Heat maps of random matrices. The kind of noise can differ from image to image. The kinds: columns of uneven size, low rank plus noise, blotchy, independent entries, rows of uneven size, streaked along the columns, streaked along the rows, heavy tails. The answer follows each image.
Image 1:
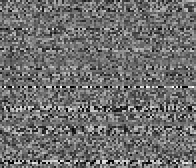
rows of uneven size
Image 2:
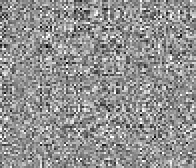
low rank plus noise
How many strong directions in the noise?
five to eight
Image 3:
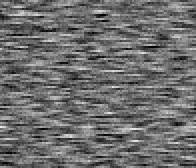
streaked along the rows
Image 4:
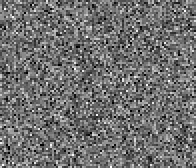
independent entries
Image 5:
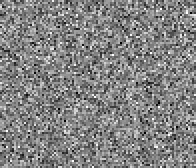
independent entries
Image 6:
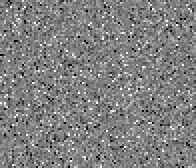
heavy tails
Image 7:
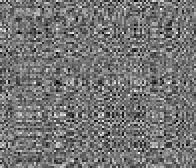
low rank plus noise
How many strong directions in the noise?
two
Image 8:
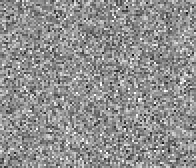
independent entries
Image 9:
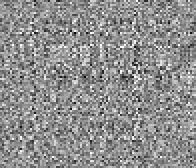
low rank plus noise
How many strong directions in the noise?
three or four
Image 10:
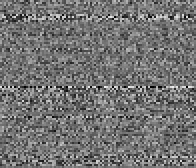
rows of uneven size
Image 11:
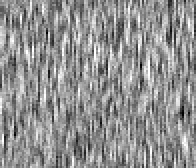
streaked along the columns
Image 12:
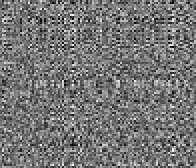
low rank plus noise
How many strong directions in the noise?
two
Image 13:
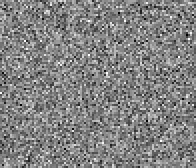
independent entries
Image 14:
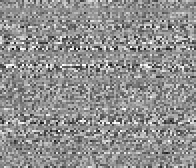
rows of uneven size
